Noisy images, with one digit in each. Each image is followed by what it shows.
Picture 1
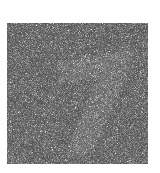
7
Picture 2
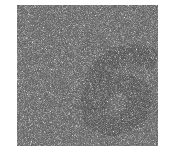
6
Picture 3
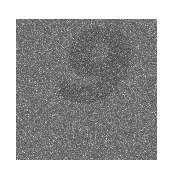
9
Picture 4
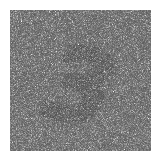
3
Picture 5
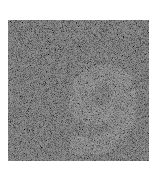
9
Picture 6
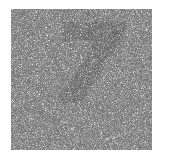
7
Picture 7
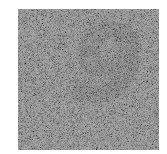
9
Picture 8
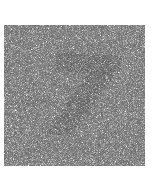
7
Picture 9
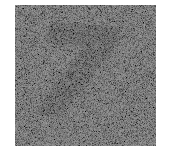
7
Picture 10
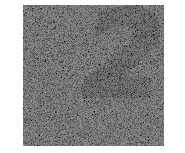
2
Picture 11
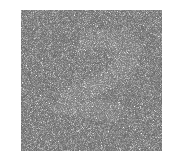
2
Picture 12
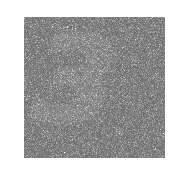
3
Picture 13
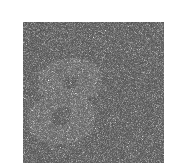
8
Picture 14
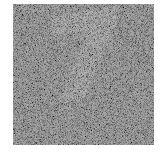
7
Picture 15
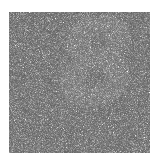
8
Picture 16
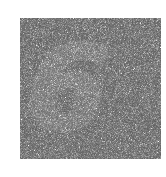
6
